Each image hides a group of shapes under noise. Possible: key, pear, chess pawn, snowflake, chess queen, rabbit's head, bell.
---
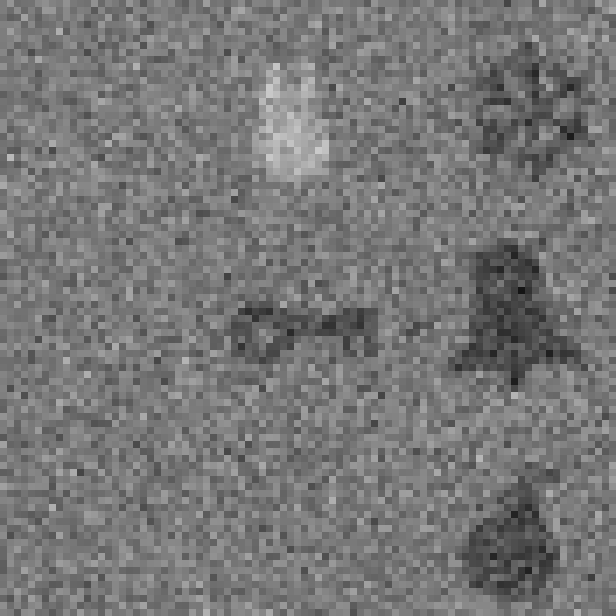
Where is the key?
centre
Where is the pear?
bottom right
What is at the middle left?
nothing
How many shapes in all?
5
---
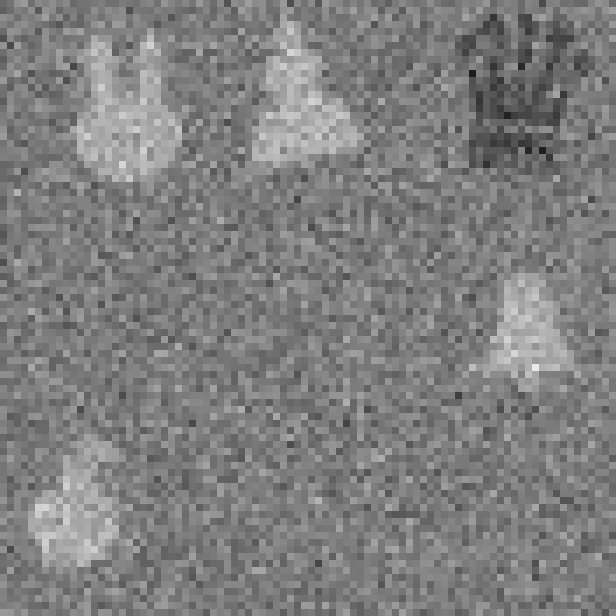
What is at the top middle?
chess pawn
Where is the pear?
bottom left
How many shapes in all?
5
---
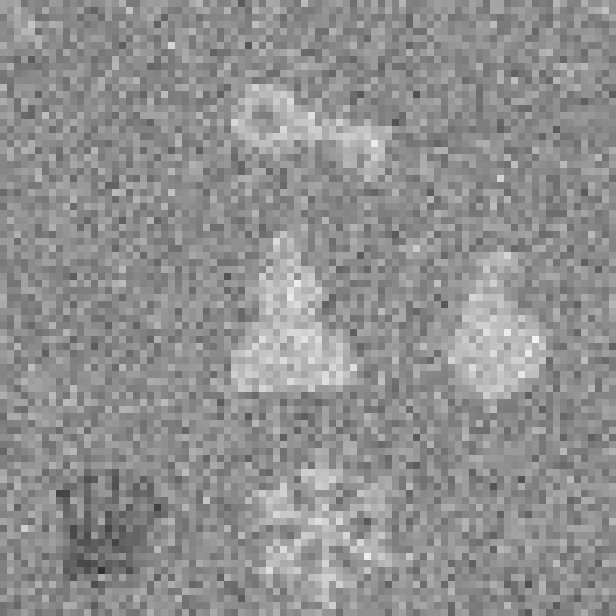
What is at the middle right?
pear
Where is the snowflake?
bottom middle
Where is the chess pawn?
centre
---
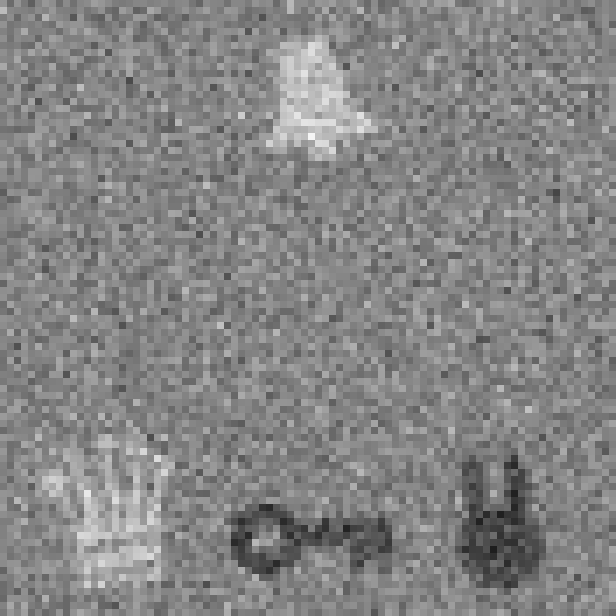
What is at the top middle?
bell
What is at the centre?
nothing
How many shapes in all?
4
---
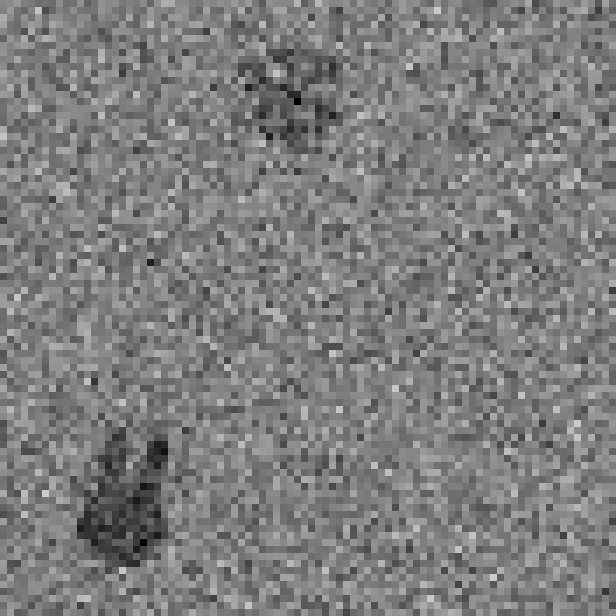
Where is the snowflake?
top middle
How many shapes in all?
2
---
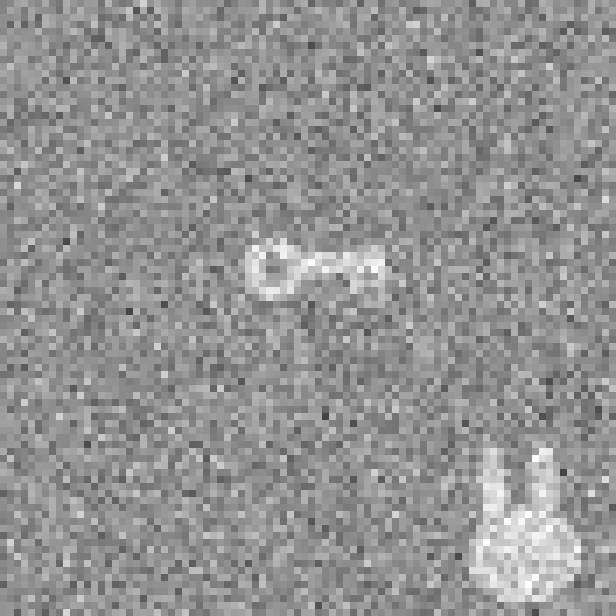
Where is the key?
centre
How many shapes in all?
2
